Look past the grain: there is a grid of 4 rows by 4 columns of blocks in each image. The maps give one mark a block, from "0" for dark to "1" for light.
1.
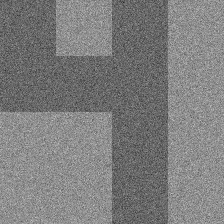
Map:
0 1 0 1
0 0 0 1
1 1 0 1
1 1 0 1
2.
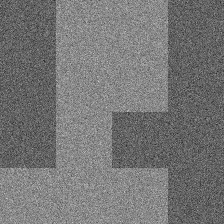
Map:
0 1 1 0
0 1 1 0
0 1 0 0
1 1 1 0
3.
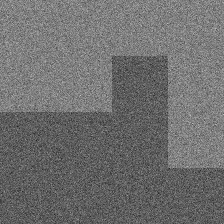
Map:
1 1 1 1
1 1 0 1
0 0 0 1
0 0 0 0
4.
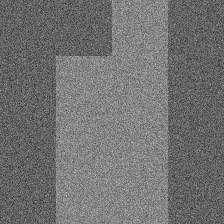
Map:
0 0 1 0
0 1 1 0
0 1 1 0
0 1 1 0
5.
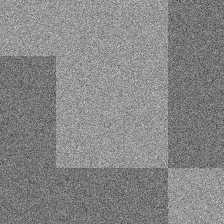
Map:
1 1 1 0
0 1 1 0
0 1 1 0
0 0 0 1
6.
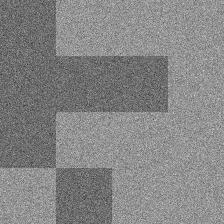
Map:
0 1 1 1
0 0 0 1
0 1 1 1
1 0 1 1
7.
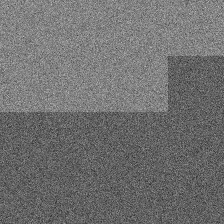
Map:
1 1 1 1
1 1 1 0
0 0 0 0
0 0 0 0
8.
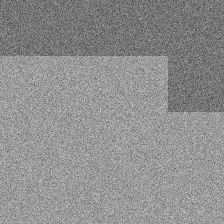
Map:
0 0 0 0
1 1 1 0
1 1 1 1
1 1 1 1
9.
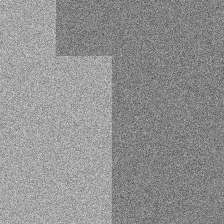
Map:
1 0 0 0
1 1 0 0
1 1 0 0
1 1 0 0
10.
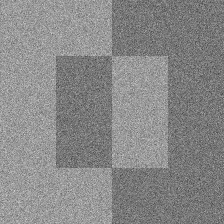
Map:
1 1 0 0
1 0 1 0
1 0 1 0
1 1 0 0
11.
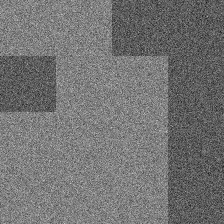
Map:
1 1 0 0
0 1 1 0
1 1 1 0
1 1 1 0
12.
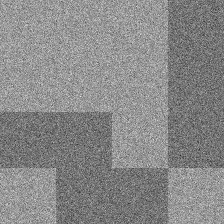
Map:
1 1 1 0
1 1 1 0
0 0 1 0
1 0 0 1
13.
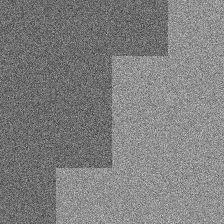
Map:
0 0 0 1
0 0 1 1
0 0 1 1
0 1 1 1
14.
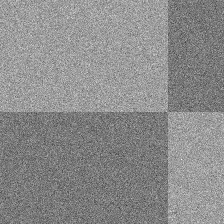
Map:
1 1 1 0
1 1 1 0
0 0 0 1
0 0 0 1
